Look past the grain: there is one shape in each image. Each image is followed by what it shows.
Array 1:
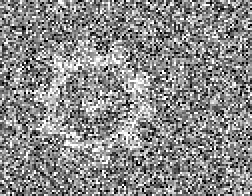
gear
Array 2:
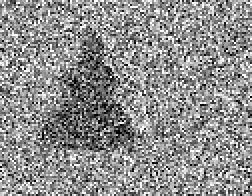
chess pawn
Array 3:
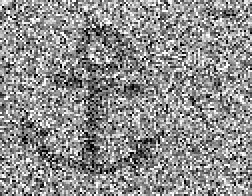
anchor
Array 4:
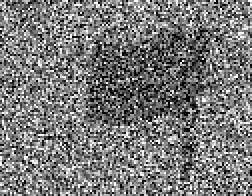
flag
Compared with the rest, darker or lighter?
darker
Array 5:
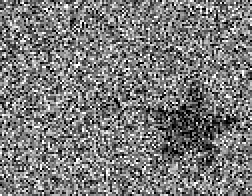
star
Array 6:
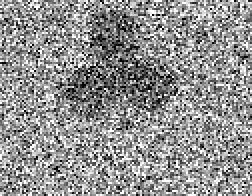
club
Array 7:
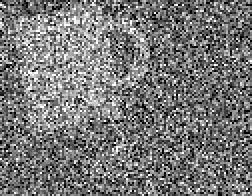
cup
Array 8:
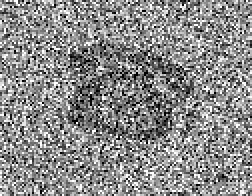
telephone
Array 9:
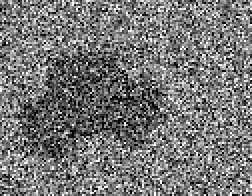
car
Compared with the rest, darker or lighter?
darker
